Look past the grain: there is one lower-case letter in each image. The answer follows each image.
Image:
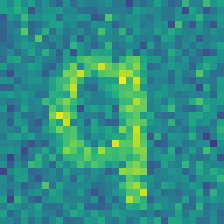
q
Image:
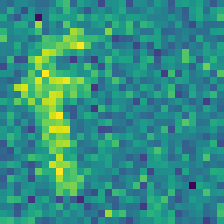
f
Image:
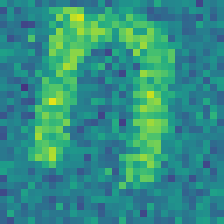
n
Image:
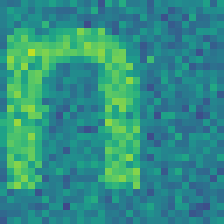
n
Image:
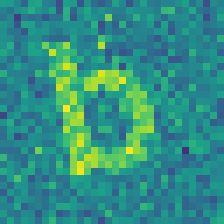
b
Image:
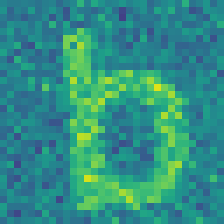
b
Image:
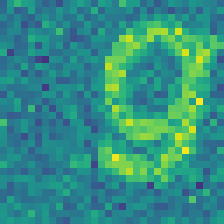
g
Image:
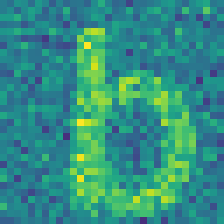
b
